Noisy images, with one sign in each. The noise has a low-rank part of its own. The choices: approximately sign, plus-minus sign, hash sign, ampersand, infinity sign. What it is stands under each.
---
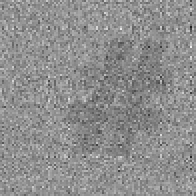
hash sign
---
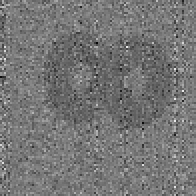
infinity sign
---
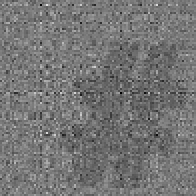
hash sign
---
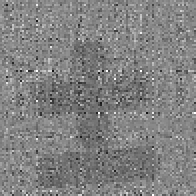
plus-minus sign
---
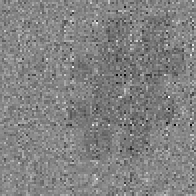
hash sign
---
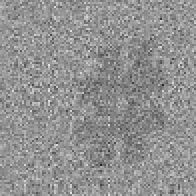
hash sign
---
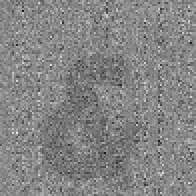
ampersand
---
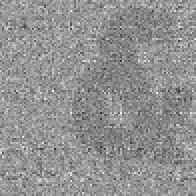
ampersand
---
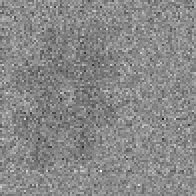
hash sign
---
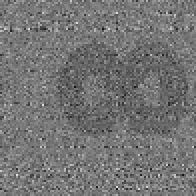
infinity sign
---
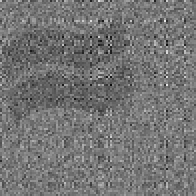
approximately sign
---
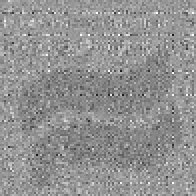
approximately sign
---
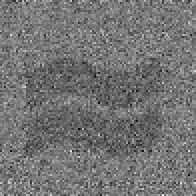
approximately sign
